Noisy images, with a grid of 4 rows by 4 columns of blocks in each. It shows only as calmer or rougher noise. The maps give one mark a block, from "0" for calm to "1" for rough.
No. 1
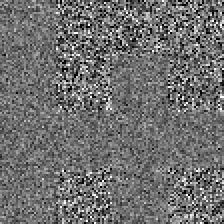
0 1 1 1
0 1 0 1
0 0 0 0
0 1 0 1
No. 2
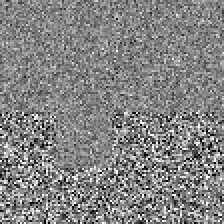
0 0 0 0
0 0 0 0
1 0 1 1
1 1 1 1
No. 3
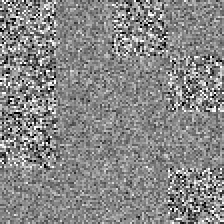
1 0 1 0
1 0 0 1
1 0 0 0
0 0 0 1
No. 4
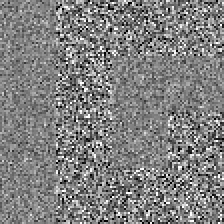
0 1 1 1
0 1 0 0
0 1 0 1
0 1 1 1
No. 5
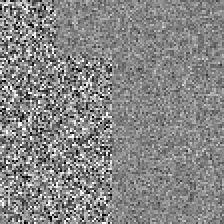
1 0 0 0
1 1 0 0
1 1 0 0
1 1 0 0
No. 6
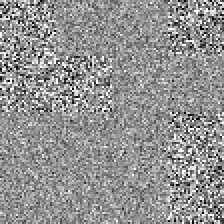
1 0 0 1
1 1 0 0
0 0 0 1
0 0 0 1
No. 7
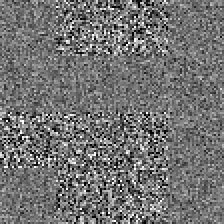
0 1 1 0
0 0 0 0
1 1 1 0
0 1 1 0
